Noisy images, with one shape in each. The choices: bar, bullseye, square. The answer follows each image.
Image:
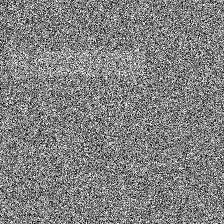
bar
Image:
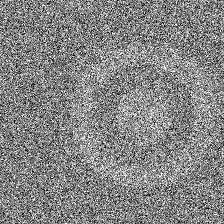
bullseye
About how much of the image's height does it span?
two thirds
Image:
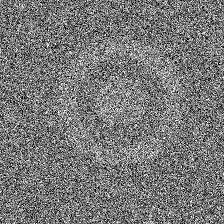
bullseye
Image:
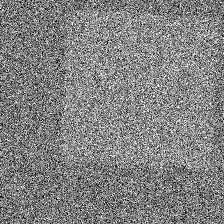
square
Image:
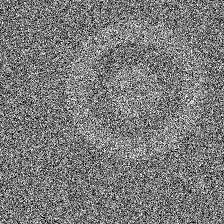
bullseye
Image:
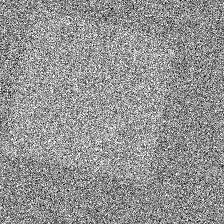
square
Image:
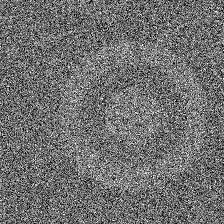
bullseye
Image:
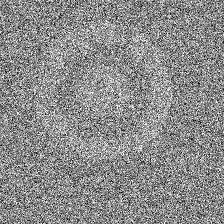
bullseye
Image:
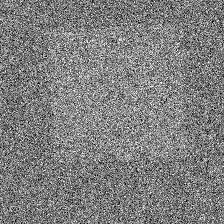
square
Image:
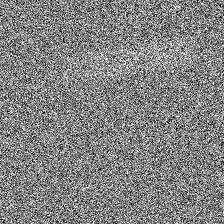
bar
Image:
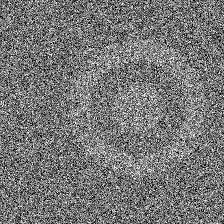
bullseye
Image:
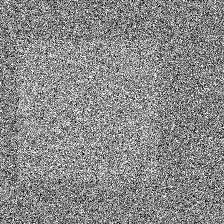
square
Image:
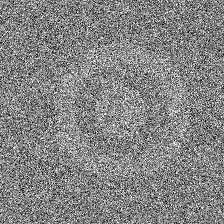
bullseye
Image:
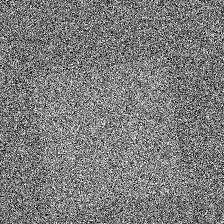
square
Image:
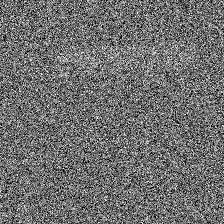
bar
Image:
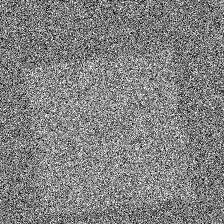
square
